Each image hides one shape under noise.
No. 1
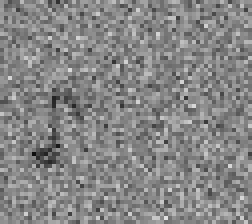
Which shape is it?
musical note
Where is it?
middle left
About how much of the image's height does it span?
a third
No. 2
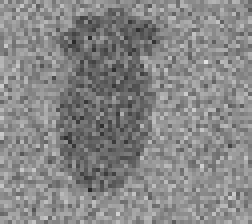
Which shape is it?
footprint
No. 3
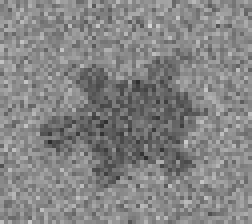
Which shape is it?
turtle
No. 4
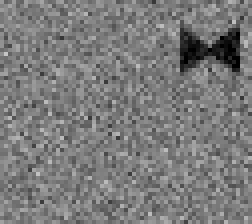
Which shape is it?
bow tie
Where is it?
top right
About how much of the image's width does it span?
a quarter
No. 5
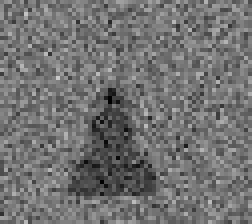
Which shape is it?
chess pawn
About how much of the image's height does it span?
half
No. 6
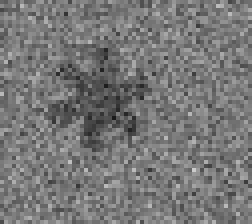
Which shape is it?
asterisk
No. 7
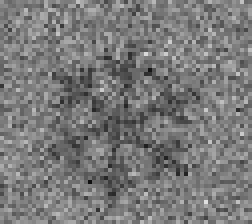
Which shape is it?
snowflake
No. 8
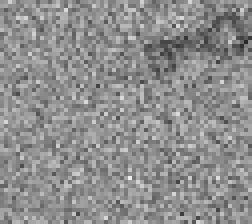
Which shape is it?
key
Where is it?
top right
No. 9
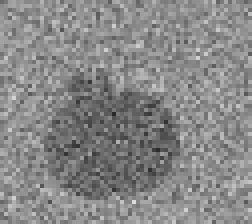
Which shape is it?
apple
